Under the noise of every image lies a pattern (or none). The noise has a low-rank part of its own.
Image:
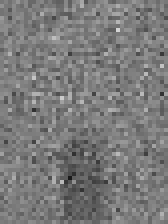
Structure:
one block
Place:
bottom middle
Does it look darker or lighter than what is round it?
darker
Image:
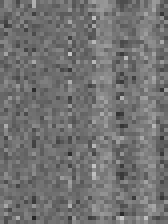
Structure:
bands of columns
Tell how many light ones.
2
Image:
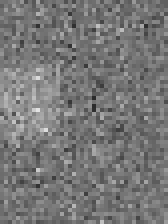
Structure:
one block
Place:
middle left
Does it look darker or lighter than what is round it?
lighter
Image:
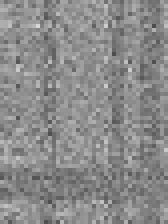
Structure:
bands of rows crossing bands of columns
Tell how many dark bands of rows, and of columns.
1 and 3
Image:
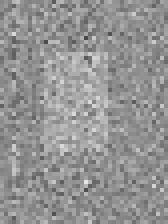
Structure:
one block
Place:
centre
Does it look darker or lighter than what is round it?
lighter
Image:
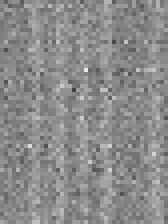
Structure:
bands of columns
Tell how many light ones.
5
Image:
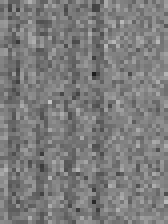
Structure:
bands of columns
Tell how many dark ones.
4
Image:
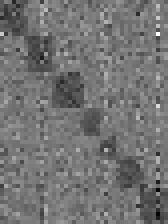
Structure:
blocks along the diagonal
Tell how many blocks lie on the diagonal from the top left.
7
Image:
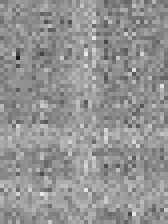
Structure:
bands of rows crossing bands of columns
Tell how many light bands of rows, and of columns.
2 and 1
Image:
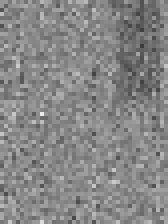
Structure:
one block
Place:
top right
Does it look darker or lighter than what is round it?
darker
